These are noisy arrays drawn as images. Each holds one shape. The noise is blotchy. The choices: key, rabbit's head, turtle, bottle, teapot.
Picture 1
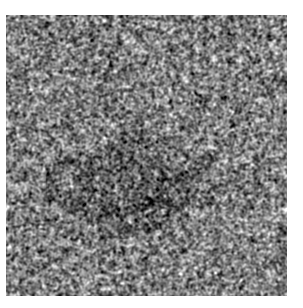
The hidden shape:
teapot
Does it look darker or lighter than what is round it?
darker
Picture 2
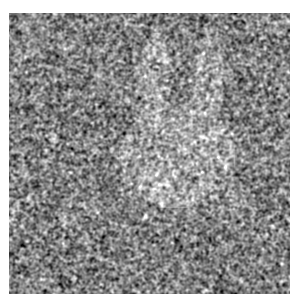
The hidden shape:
rabbit's head
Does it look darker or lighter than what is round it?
lighter
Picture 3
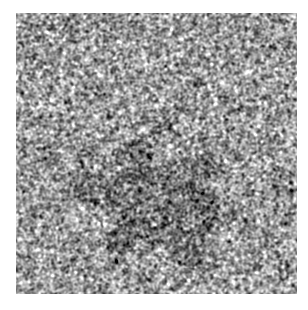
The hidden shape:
turtle
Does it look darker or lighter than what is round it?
darker
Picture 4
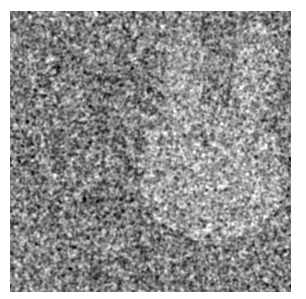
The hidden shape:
rabbit's head
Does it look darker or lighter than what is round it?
lighter
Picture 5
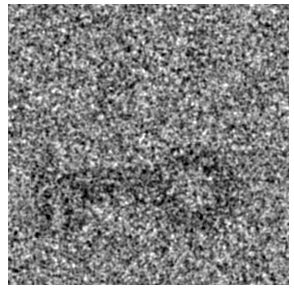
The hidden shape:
key
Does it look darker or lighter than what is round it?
darker
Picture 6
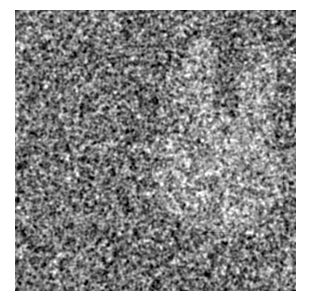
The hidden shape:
rabbit's head
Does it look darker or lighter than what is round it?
lighter
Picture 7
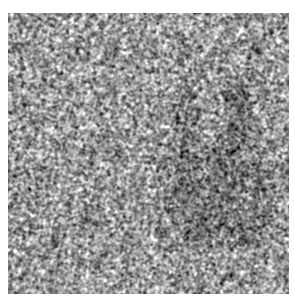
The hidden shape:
rabbit's head
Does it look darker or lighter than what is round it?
darker
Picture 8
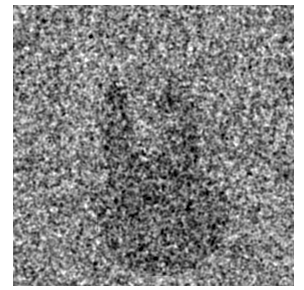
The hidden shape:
rabbit's head
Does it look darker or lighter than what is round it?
darker
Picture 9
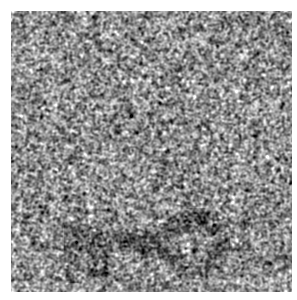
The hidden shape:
key
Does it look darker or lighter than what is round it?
darker
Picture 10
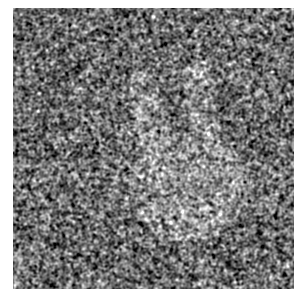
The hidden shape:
rabbit's head
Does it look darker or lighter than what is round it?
lighter
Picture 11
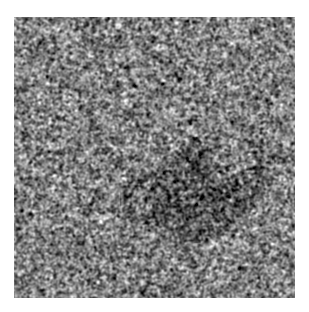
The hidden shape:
teapot
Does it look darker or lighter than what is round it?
darker
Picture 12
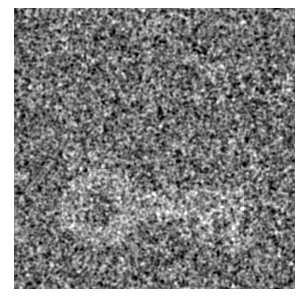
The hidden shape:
key
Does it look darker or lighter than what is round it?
lighter
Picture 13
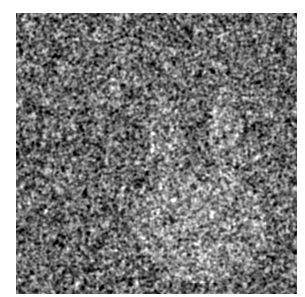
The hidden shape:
rabbit's head
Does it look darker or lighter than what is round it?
lighter
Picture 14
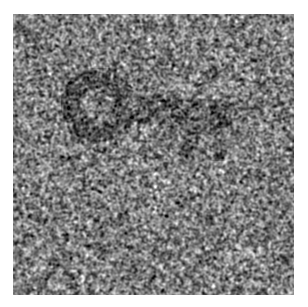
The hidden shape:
key
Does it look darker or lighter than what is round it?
darker
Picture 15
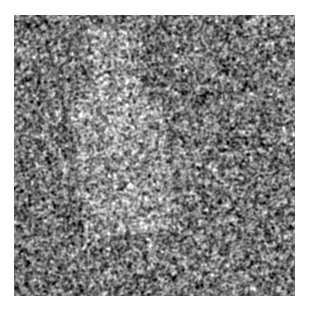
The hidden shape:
bottle
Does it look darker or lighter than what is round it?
lighter
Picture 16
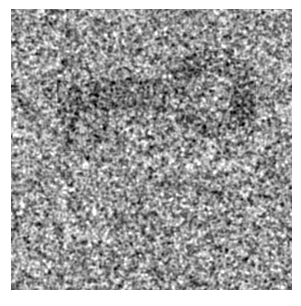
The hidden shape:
key
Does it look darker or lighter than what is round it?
darker
